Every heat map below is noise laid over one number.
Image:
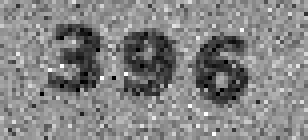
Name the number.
396
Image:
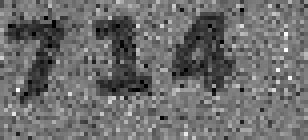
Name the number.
714
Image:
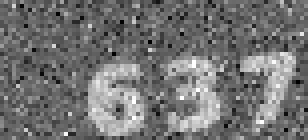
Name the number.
637
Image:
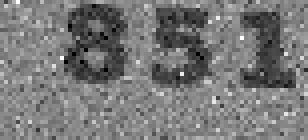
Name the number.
851
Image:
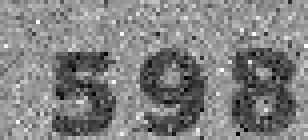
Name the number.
598
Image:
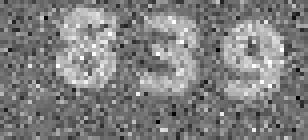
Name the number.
839
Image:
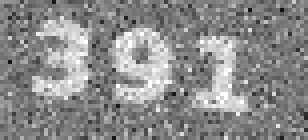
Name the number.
391
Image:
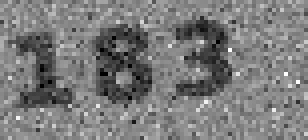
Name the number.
183
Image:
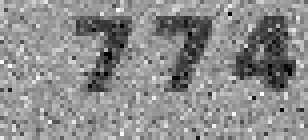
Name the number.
774
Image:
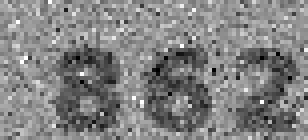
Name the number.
862
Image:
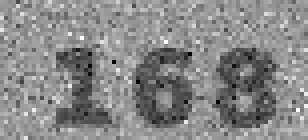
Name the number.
168
